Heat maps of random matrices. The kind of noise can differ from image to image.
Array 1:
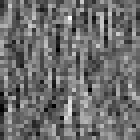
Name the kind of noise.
streaked along the columns
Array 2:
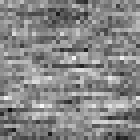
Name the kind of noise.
streaked along the rows
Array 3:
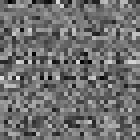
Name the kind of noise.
rows of uneven size
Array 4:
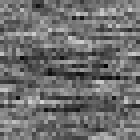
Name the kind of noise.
streaked along the rows
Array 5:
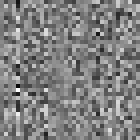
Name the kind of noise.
columns of uneven size
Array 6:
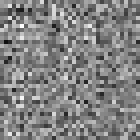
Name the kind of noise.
low rank plus noise
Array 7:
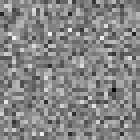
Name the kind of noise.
low rank plus noise
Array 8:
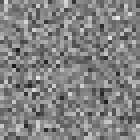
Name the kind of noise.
independent entries
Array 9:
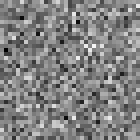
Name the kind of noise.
independent entries
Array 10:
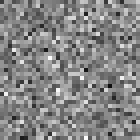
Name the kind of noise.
independent entries
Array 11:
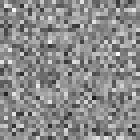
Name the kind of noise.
low rank plus noise
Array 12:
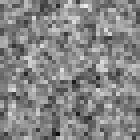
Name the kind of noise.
blotchy
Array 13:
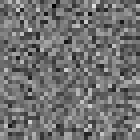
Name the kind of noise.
low rank plus noise
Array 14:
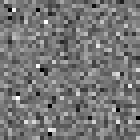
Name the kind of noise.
heavy tails
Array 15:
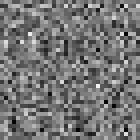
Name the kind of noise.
low rank plus noise
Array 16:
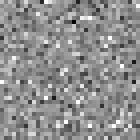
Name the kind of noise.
heavy tails
